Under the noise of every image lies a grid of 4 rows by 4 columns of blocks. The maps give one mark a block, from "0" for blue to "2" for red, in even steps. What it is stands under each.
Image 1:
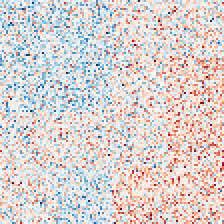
0011
0012
1112
1022
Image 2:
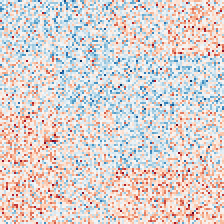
0012
1000
2101
2122
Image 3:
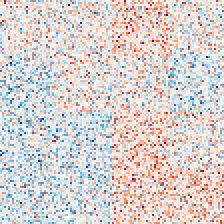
1121
0110
0021
0022
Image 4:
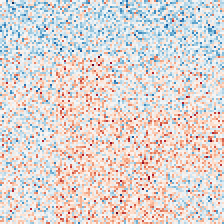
0000
1211
1222
1221
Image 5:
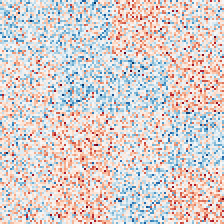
0021
1002
1210
1202
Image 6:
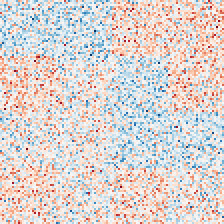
0022
2102
1100
2121
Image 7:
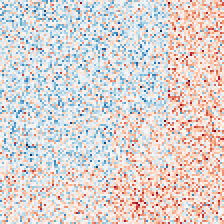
0002
0002
0012
1122
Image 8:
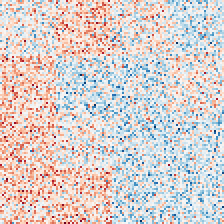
1210
2001
2100
2200
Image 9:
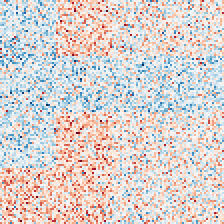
0211
0000
0211
2211
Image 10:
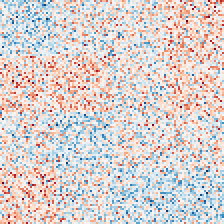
0112
2212
1011
2100
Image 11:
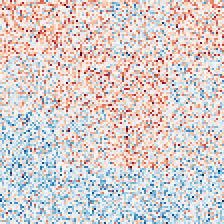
2212
1221
0121
0000
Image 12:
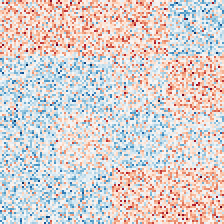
2220
0012
0101
0022
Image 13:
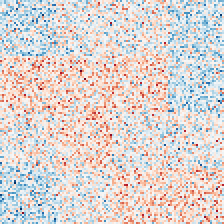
0110
2220
1211
0122
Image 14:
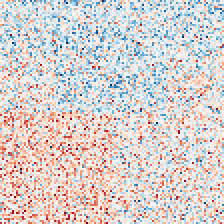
0000
1001
2211
2211
